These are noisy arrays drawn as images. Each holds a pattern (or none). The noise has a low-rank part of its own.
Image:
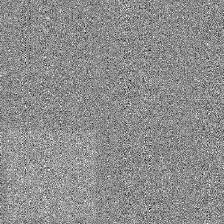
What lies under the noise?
one block
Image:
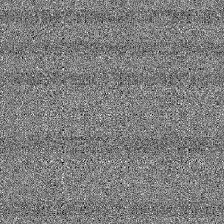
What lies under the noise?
bands of rows
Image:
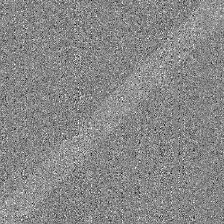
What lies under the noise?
a diagonal band
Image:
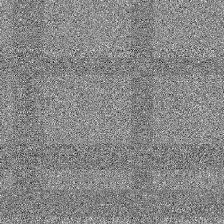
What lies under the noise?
bands of rows crossing bands of columns
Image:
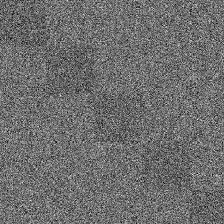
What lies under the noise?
blocks along the diagonal
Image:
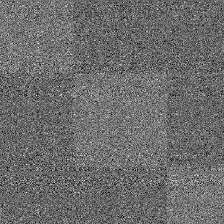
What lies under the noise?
blocks along the diagonal
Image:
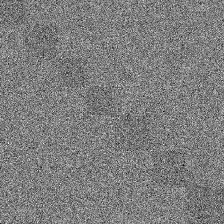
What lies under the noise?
blocks along the diagonal
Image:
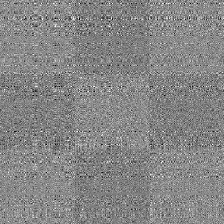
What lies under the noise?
a checkerboard
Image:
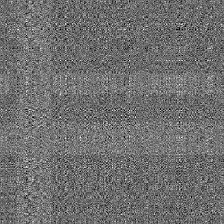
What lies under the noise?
bands of rows crossing bands of columns
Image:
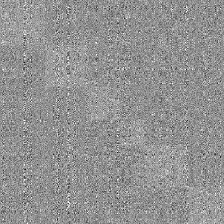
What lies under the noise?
blocks along the diagonal
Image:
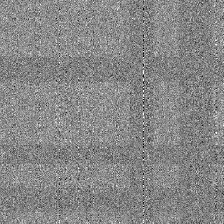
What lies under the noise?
bands of rows crossing bands of columns
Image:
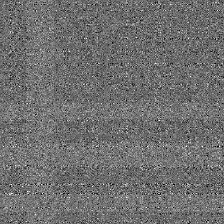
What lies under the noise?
bands of rows crossing bands of columns
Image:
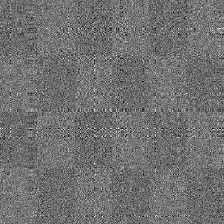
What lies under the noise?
a checkerboard
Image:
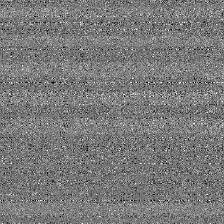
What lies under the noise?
bands of rows
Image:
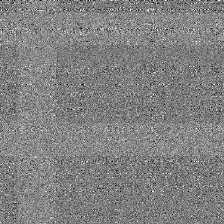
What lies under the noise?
bands of rows crossing bands of columns
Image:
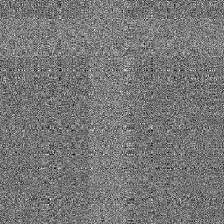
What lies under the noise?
bands of rows crossing bands of columns
